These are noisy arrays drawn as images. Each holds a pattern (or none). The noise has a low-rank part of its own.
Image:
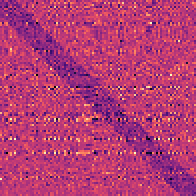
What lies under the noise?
a diagonal band
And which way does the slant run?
top left to bottom right
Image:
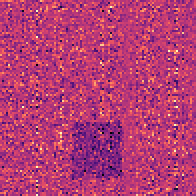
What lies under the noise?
one block
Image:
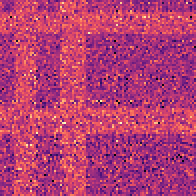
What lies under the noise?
bands of rows crossing bands of columns
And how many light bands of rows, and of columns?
2 and 2
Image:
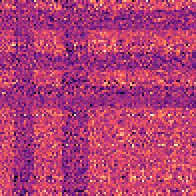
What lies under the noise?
bands of rows crossing bands of columns
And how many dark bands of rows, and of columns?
3 and 2
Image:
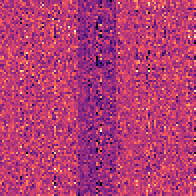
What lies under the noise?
one band of columns
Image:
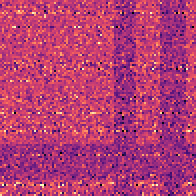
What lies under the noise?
bands of rows crossing bands of columns
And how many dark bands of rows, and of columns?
1 and 2
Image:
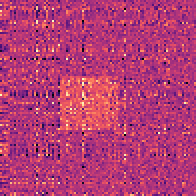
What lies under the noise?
one block
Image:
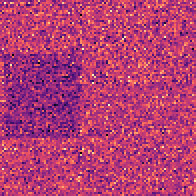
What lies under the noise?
one block
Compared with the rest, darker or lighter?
darker
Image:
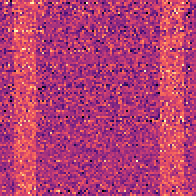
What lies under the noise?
bands of columns
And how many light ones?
2
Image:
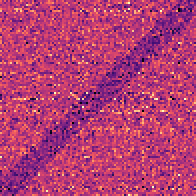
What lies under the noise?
a diagonal band
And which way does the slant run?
bottom left to top right
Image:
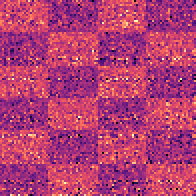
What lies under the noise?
a checkerboard
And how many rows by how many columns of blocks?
6 by 4
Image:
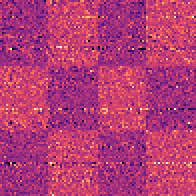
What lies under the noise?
a checkerboard
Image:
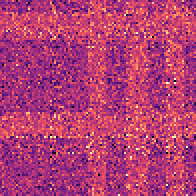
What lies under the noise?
bands of rows crossing bands of columns
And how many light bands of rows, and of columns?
2 and 3
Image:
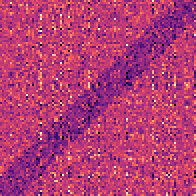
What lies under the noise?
a diagonal band
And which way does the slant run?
bottom left to top right
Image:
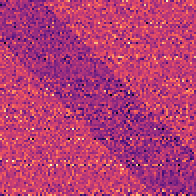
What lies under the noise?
a diagonal band
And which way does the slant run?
top left to bottom right
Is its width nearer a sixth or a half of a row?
a half
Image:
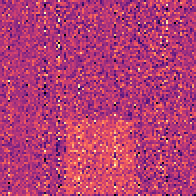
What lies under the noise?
one block
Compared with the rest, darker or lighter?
lighter
